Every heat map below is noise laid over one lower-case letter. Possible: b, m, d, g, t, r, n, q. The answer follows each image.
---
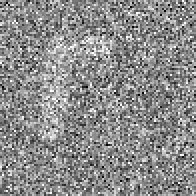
r
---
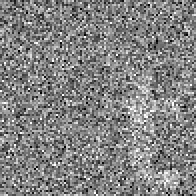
t
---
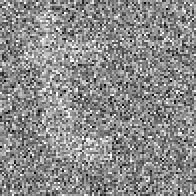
t
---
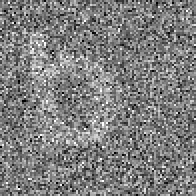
b
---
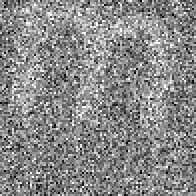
m
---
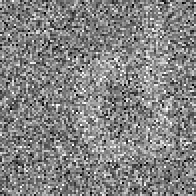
d
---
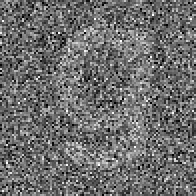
g
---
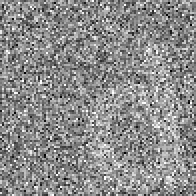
d
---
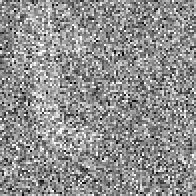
t
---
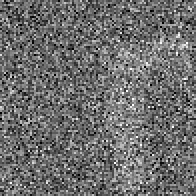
r
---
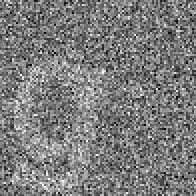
g
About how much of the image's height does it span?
two thirds
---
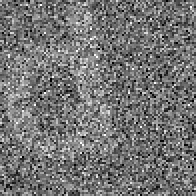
d
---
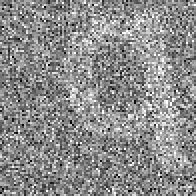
q
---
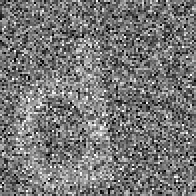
d
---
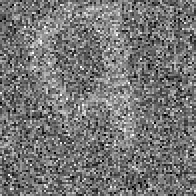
q
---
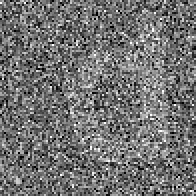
d
